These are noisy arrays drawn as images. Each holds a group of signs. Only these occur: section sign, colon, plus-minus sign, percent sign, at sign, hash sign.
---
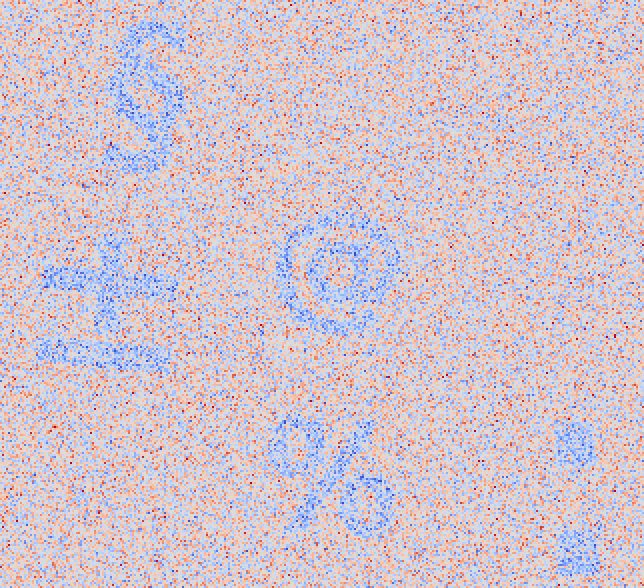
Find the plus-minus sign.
middle left
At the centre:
at sign
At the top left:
section sign
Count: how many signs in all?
5
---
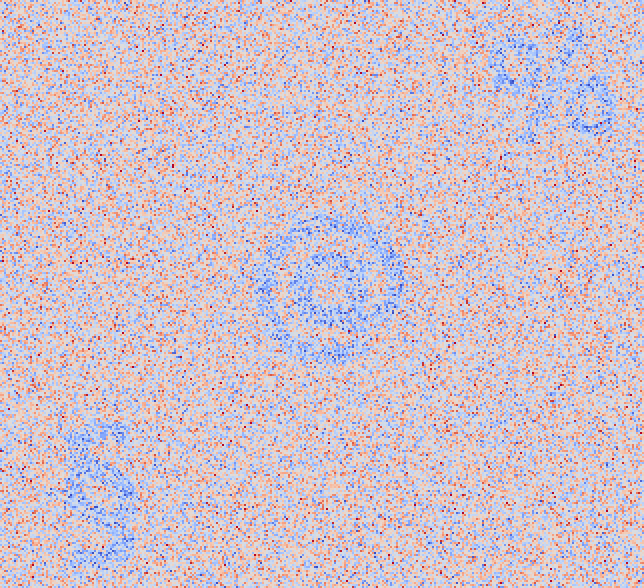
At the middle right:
nothing
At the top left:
nothing
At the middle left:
nothing
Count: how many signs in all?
3
